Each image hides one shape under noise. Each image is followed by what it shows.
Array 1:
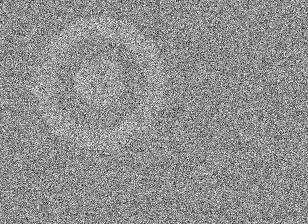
bullseye
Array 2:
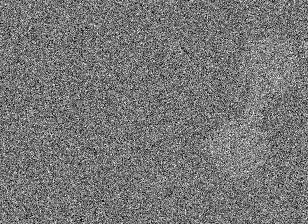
dumbbell
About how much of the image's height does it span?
two thirds
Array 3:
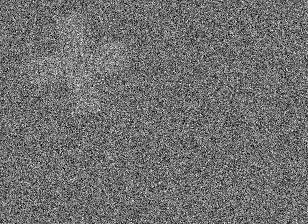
cross
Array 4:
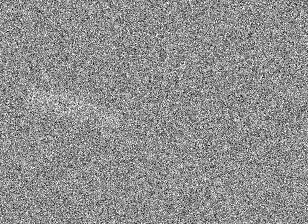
bar
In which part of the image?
middle left
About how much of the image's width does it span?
a third
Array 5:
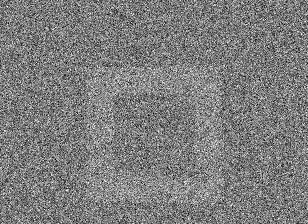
square frame
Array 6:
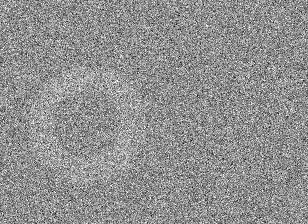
ring
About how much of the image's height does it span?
half
